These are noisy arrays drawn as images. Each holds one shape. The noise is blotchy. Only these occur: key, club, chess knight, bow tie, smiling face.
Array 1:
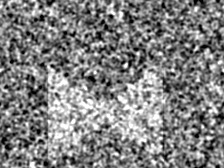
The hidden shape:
bow tie
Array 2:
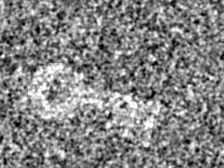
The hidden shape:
key
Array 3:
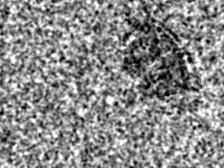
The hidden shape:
chess knight
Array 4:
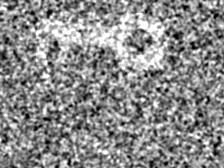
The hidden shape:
key
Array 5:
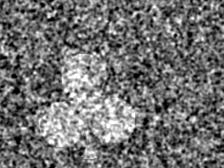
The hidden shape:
club
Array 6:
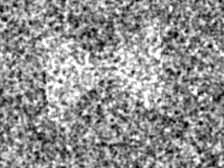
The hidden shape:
bow tie
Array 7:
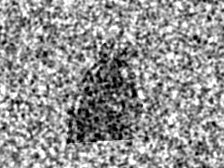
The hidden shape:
chess knight
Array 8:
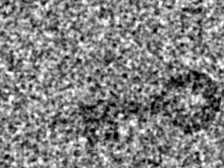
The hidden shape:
key
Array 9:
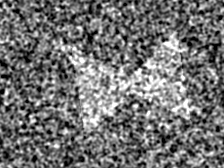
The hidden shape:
bow tie
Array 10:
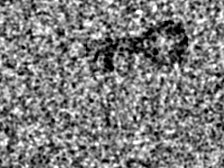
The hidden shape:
key
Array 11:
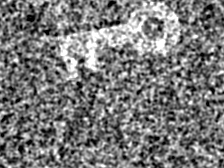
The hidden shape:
key
